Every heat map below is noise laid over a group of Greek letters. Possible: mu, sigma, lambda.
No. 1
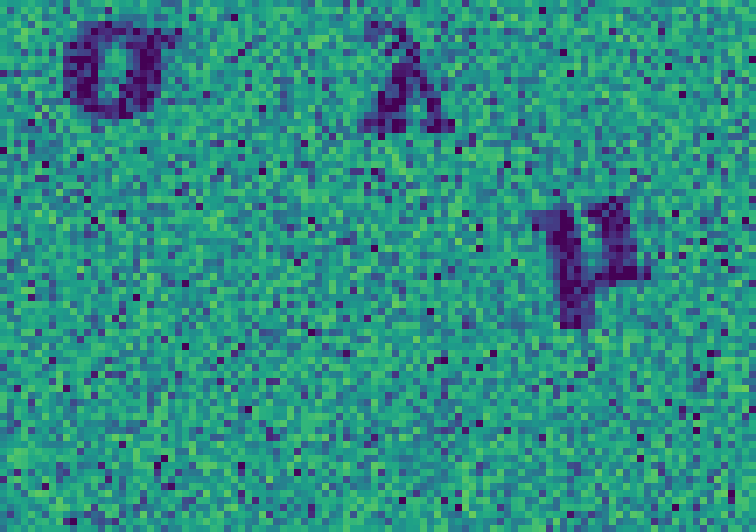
top left: sigma; top middle: lambda; middle right: mu
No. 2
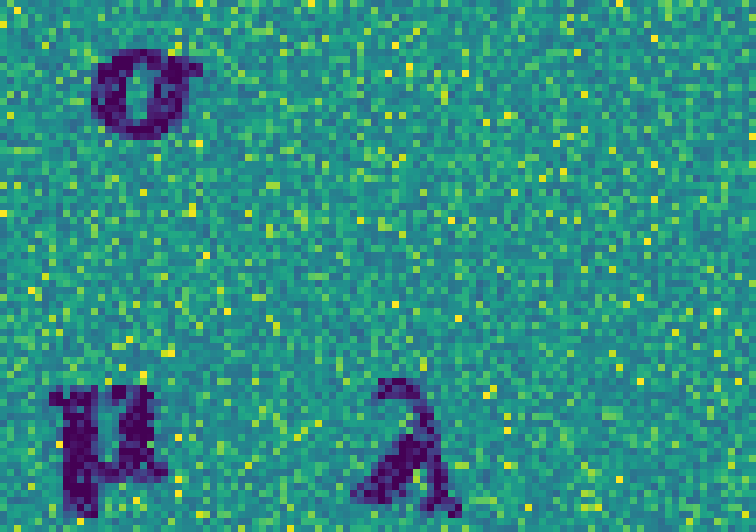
top left: sigma; bottom left: mu; bottom middle: lambda
